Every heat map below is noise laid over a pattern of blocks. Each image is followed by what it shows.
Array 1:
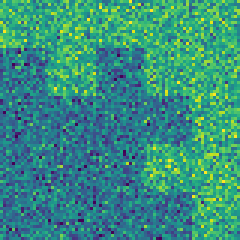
mirrored about the diagonal from the bottom left
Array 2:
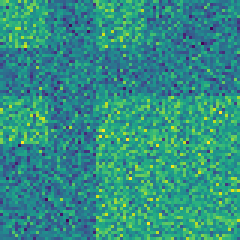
mirrored about the diagonal from the top left
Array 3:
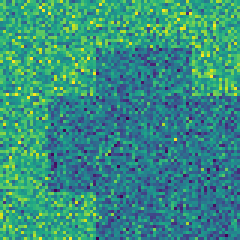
mirrored about the diagonal from the top left
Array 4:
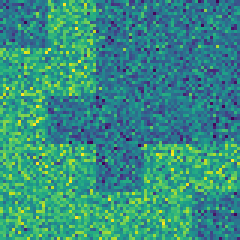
mirrored about the diagonal from the bottom left
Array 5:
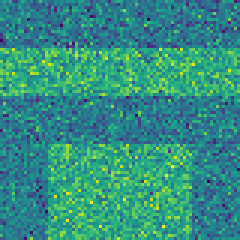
left and right mirror each other
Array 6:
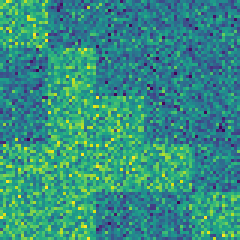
mirrored about the diagonal from the bottom left
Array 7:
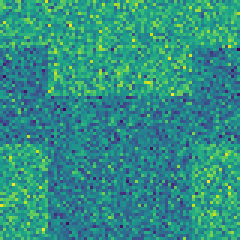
left and right mirror each other
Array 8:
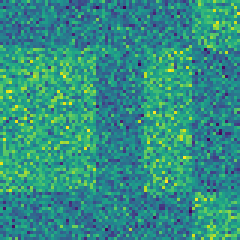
top and bottom mirror each other
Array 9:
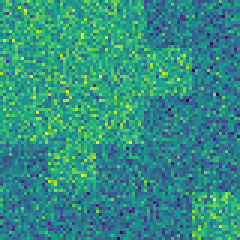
mirrored about the diagonal from the top left
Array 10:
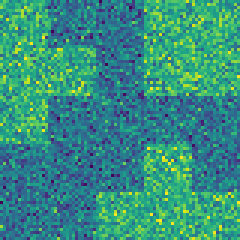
mirrored about the diagonal from the bottom left
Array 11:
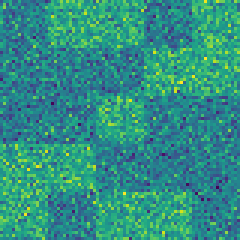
the same after a half turn
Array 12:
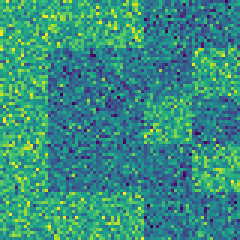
top and bottom mirror each other
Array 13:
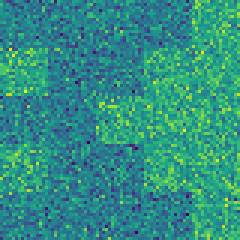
top and bottom mirror each other
